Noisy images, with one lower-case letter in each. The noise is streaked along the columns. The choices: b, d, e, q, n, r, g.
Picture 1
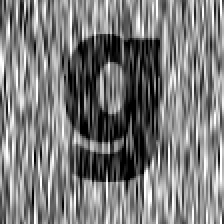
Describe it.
dark g
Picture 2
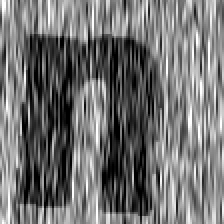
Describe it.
dark n
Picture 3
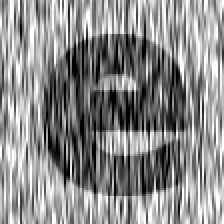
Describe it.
dark e
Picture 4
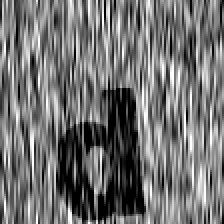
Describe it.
dark d
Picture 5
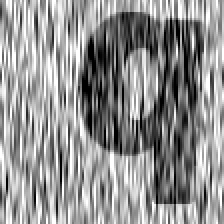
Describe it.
dark q
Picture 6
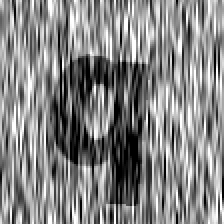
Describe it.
dark q
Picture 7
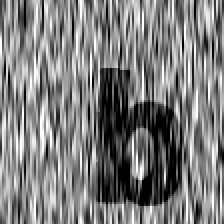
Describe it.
dark b
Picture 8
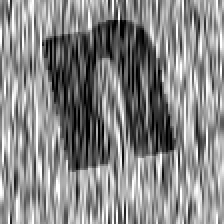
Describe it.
dark n
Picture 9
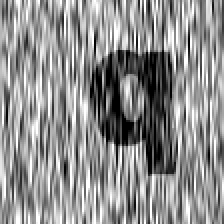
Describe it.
dark q
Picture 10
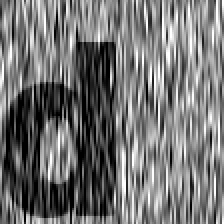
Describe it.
dark d
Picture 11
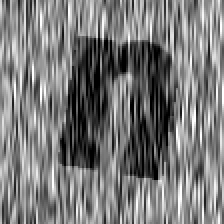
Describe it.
dark n
